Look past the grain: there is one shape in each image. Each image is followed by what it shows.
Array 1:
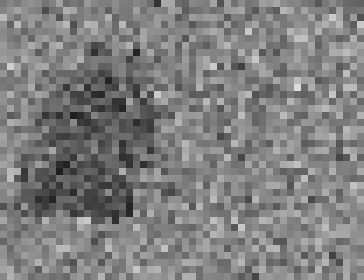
chess knight
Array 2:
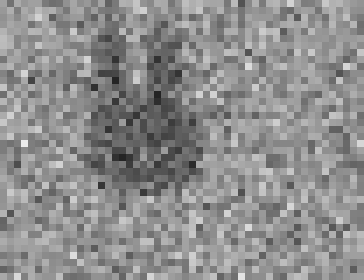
rabbit's head
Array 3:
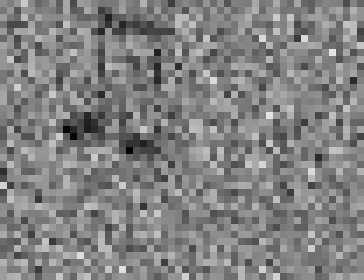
pair of musical notes
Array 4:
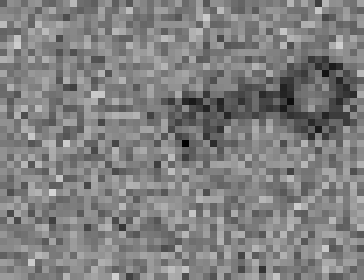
key
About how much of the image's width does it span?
half
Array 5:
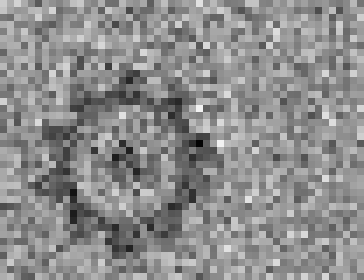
gear
